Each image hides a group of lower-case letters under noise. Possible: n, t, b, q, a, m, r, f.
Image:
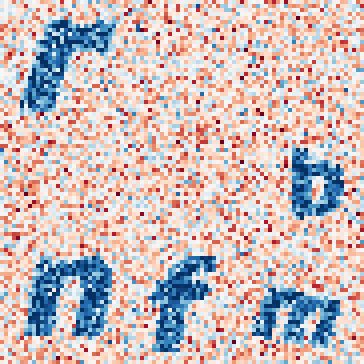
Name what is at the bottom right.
m
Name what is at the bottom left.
n
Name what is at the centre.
nothing
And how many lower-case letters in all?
5
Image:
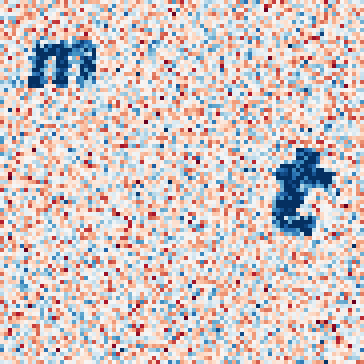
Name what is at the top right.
nothing
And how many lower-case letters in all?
2
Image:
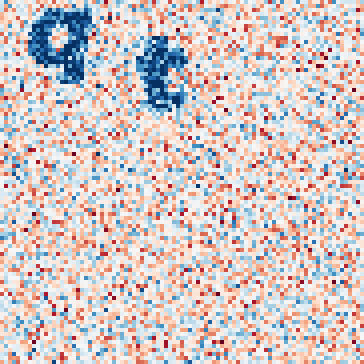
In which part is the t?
top middle
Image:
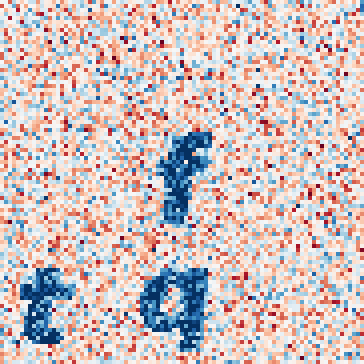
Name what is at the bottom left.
t
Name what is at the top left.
nothing
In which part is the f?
centre
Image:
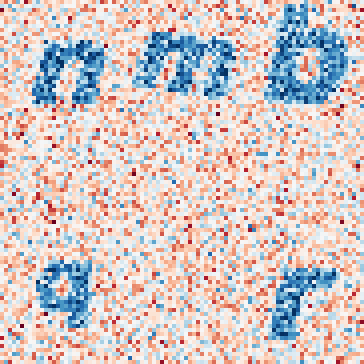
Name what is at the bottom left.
q
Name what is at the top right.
b
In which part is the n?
top left
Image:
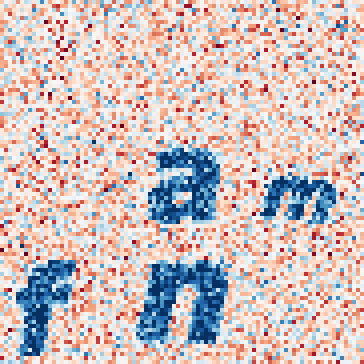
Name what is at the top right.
nothing
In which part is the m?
middle right
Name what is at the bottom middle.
n
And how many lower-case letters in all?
4
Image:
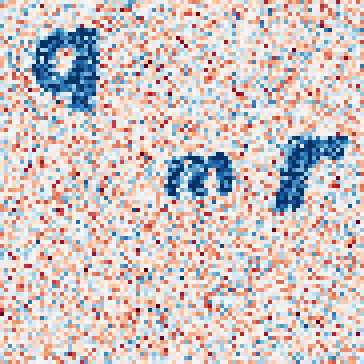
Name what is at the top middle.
nothing
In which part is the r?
middle right
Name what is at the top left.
q
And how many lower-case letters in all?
3
